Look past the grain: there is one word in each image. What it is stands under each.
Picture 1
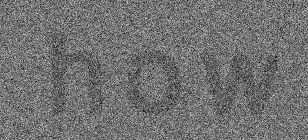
how
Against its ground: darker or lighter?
darker
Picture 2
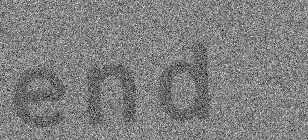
end
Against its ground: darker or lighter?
darker
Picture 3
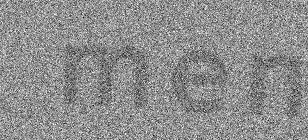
men
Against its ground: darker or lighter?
darker
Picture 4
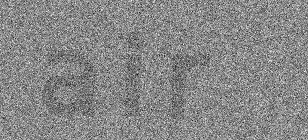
air
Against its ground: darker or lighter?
darker
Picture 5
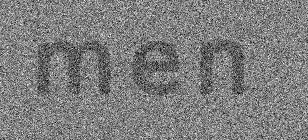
men
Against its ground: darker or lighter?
darker
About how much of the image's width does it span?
two thirds
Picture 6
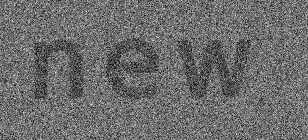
new
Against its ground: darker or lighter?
darker
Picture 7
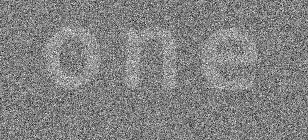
one
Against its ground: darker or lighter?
lighter
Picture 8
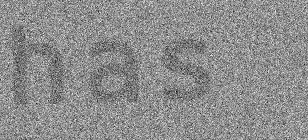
has
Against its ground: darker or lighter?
darker
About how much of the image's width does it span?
two thirds
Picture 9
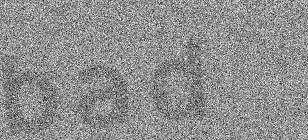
bad
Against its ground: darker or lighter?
darker
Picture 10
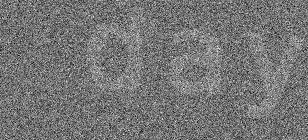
day
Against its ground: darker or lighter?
lighter
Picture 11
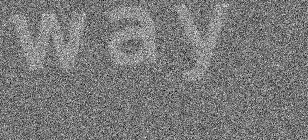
way
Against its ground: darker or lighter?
lighter
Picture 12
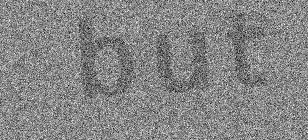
but
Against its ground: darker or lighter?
darker
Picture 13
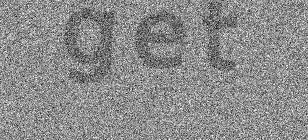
get
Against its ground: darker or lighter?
darker
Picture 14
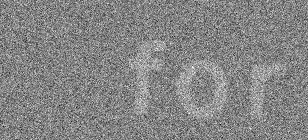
for
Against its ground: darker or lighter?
lighter
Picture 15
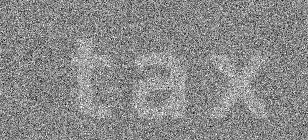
tax
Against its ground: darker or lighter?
lighter
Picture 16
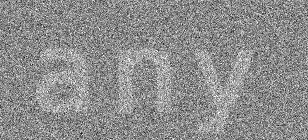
any
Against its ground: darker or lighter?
lighter
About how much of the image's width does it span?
two thirds
